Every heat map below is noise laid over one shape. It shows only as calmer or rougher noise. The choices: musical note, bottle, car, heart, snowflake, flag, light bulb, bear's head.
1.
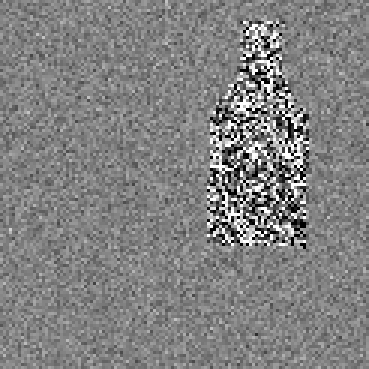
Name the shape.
bottle
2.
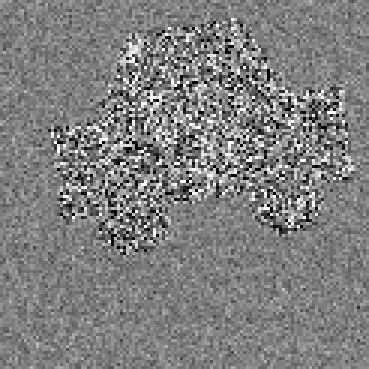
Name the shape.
car
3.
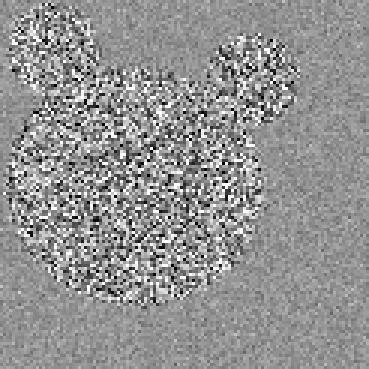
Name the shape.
bear's head
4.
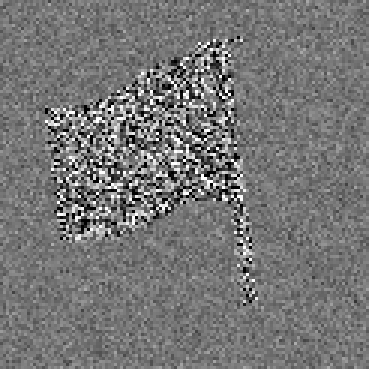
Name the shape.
flag
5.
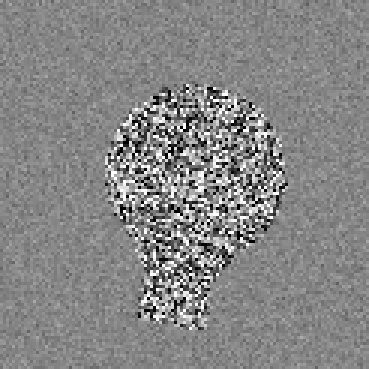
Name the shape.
light bulb
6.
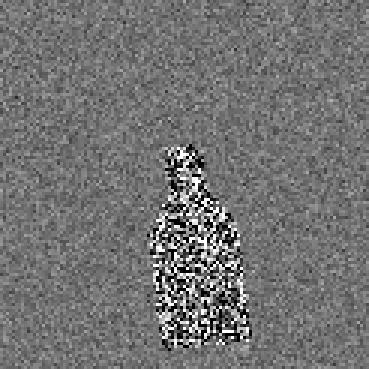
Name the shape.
bottle
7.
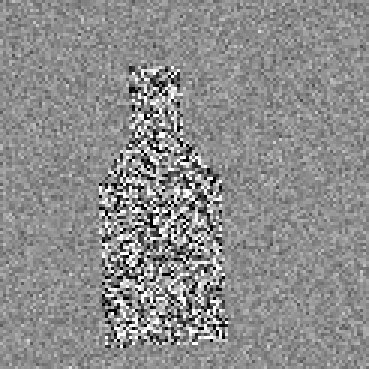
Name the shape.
bottle
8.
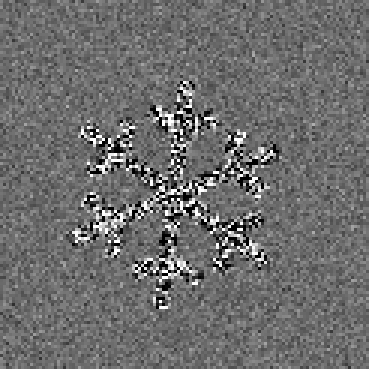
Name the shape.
snowflake
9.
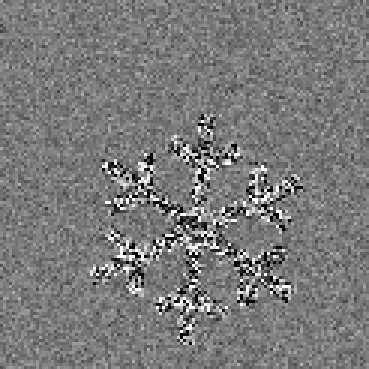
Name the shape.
snowflake
